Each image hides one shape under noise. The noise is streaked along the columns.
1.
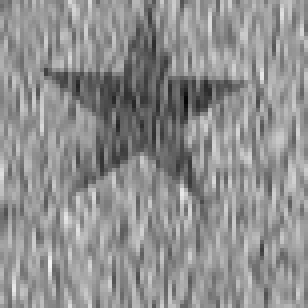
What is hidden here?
dark star
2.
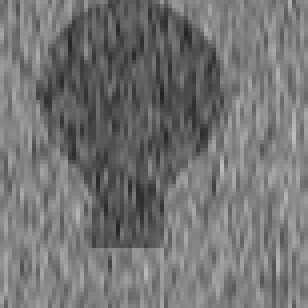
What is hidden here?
dark light bulb
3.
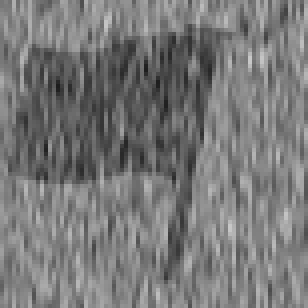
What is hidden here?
dark flag
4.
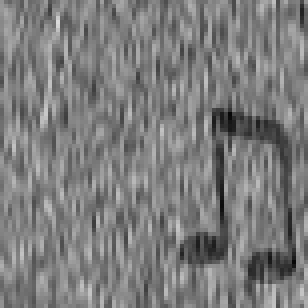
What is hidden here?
dark pair of musical notes
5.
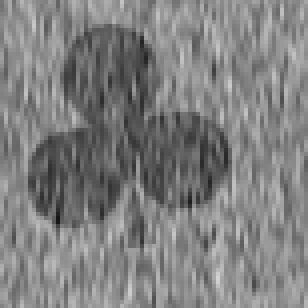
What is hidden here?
dark club
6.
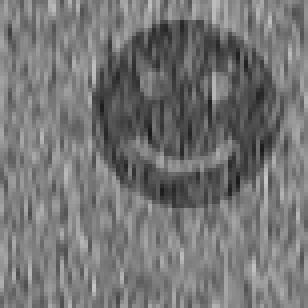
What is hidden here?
dark smiling face
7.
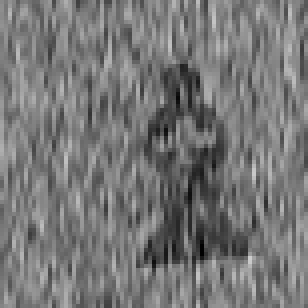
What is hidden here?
dark chess bishop
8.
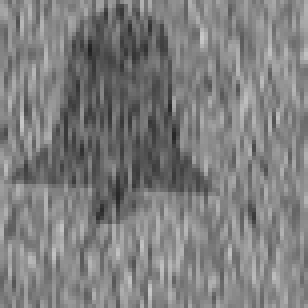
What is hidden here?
dark bell
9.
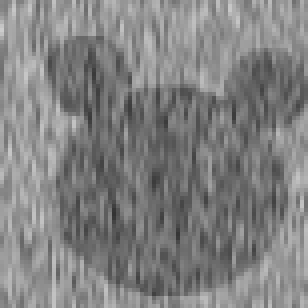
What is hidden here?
dark bear's head
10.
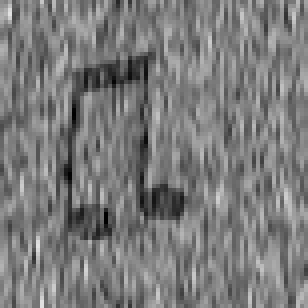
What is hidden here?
dark pair of musical notes
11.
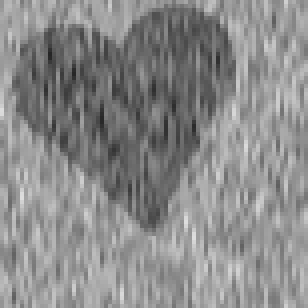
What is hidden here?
dark heart
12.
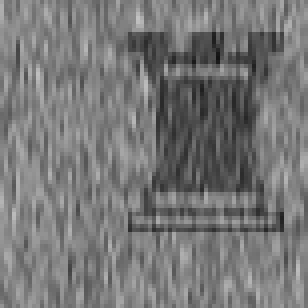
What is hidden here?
dark chess rook
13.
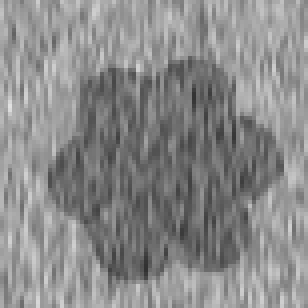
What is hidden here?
dark flower
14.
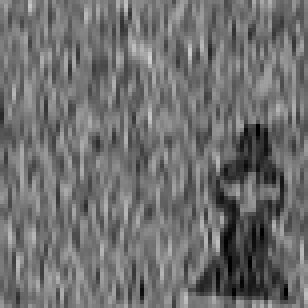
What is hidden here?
dark chess bishop
